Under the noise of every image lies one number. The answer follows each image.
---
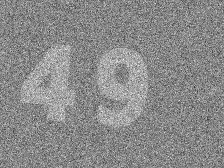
49
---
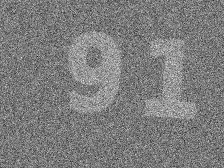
91
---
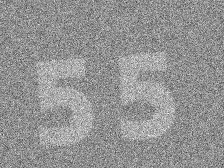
55
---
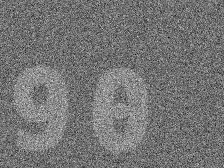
90
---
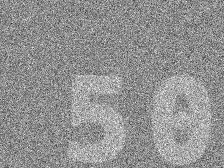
50
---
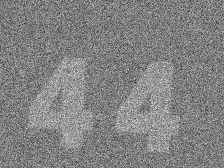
44
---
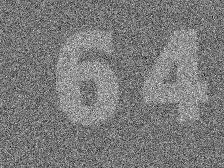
64
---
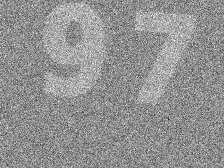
97
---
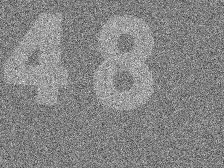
48
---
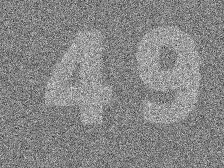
49
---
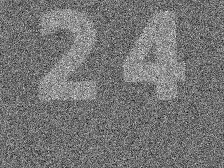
24
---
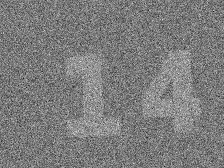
14
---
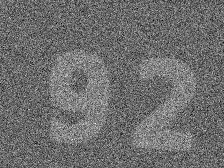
92
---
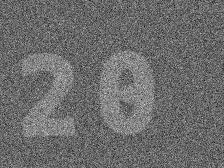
20
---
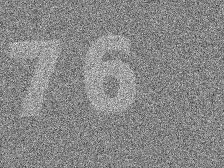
76
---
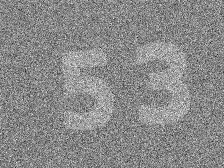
53
